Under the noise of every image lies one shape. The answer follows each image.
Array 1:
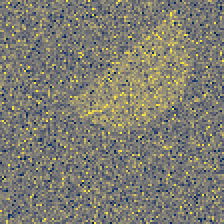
half disc
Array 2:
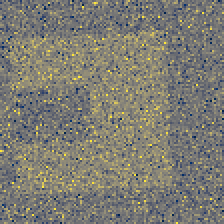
square with a notch
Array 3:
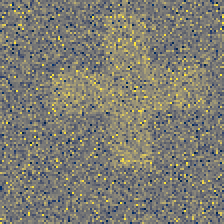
cross
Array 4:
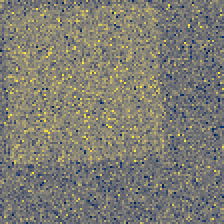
square
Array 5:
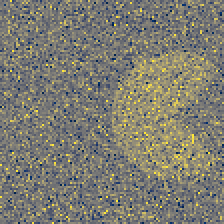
disc with a wedge cut out
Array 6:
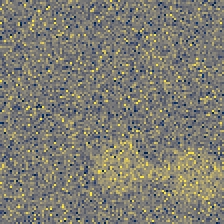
dumbbell
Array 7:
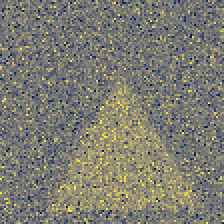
triangle
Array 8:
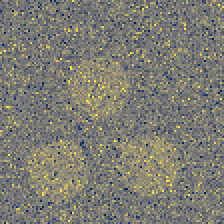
three dots
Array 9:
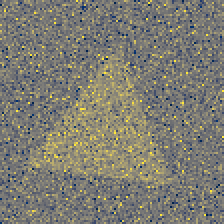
triangle
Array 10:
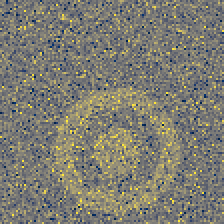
bullseye
